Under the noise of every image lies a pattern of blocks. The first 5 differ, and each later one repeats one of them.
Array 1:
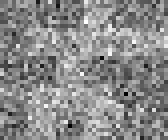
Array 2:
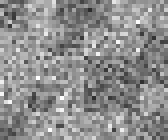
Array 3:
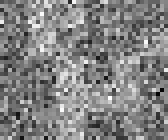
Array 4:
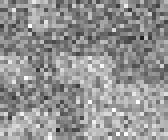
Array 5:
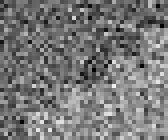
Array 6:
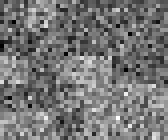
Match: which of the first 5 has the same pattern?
4
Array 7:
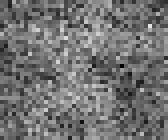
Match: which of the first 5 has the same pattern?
1
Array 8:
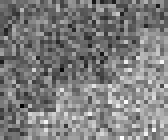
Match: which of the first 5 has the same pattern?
5
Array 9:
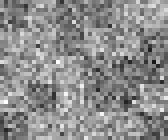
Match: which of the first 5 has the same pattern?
2
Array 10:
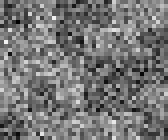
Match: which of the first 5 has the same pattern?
2
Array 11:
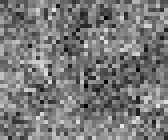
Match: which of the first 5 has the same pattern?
2
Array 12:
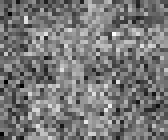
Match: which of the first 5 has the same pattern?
1
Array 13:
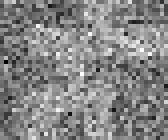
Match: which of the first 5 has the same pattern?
1
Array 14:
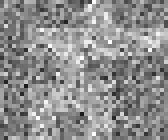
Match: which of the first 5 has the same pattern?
1
